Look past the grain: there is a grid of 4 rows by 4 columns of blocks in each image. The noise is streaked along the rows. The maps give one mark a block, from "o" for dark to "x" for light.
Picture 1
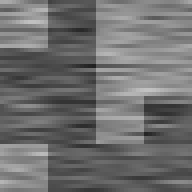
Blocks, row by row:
xoxx
ooxx
ooxo
xooo
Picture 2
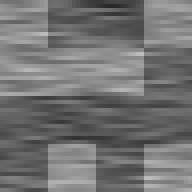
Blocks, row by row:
xoox
xxxo
oooo
oxox
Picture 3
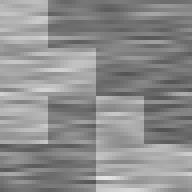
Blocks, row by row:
xooo
xxoo
xoxo
ooxx
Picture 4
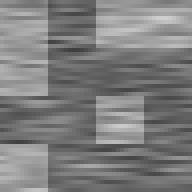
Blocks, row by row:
xoxx
xooo
ooxo
xooo
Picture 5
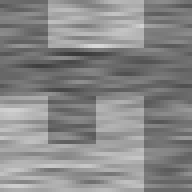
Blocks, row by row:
oxxo
oooo
xoxo
xxxo
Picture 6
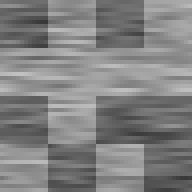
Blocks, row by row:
oxox
xxxx
oxoo
xoxo
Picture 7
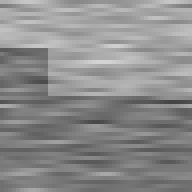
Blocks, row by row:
xxxx
oxxx
oooo
oooo
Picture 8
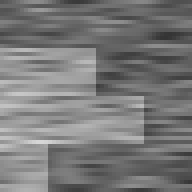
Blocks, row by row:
oooo
xxoo
xxxo
xooo
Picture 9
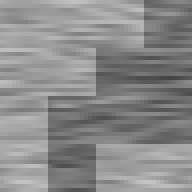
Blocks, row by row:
xxxo
xxoo
xooo
xoxx
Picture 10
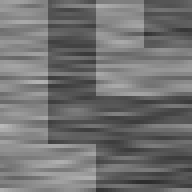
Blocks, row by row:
xoxo
xoxx
xooo
xxoo
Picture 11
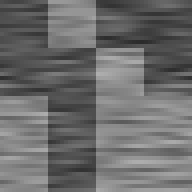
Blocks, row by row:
oxoo
ooxo
xoxx
xoxx
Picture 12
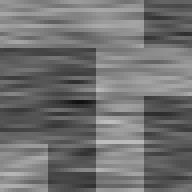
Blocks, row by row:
xxxo
ooxx
ooxo
xoxo
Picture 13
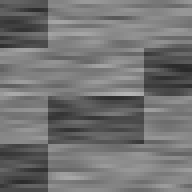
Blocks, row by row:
oxxx
xxxo
xoox
oxxx
